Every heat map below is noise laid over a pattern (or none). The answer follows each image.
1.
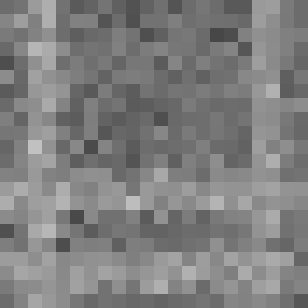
bands of rows crossing bands of columns
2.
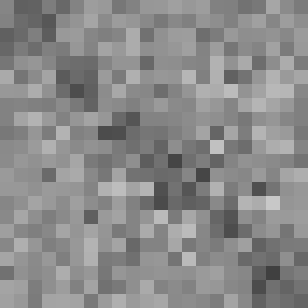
blocks along the diagonal
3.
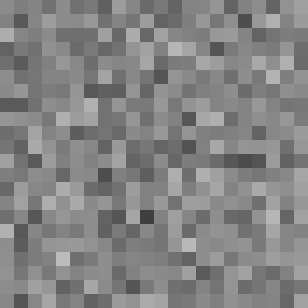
only noise
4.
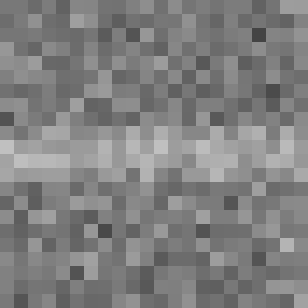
one band of rows
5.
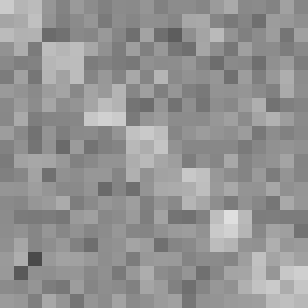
blocks along the diagonal
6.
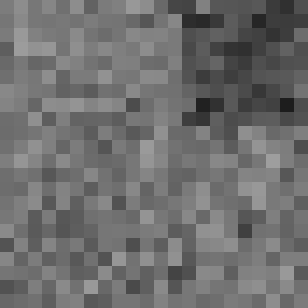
one block
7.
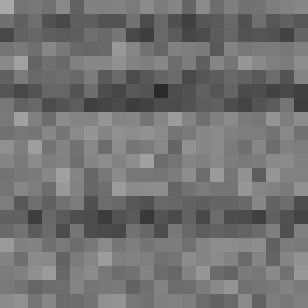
bands of rows
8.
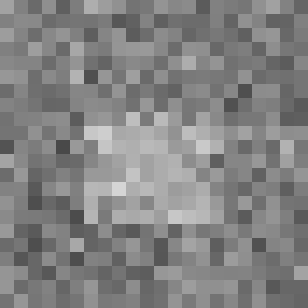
one block
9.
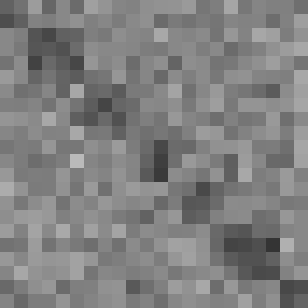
blocks along the diagonal
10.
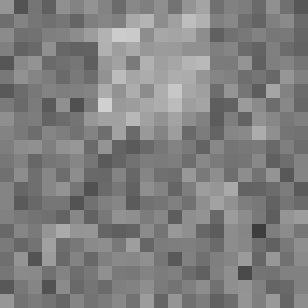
one block
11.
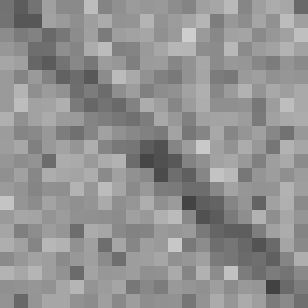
a diagonal band
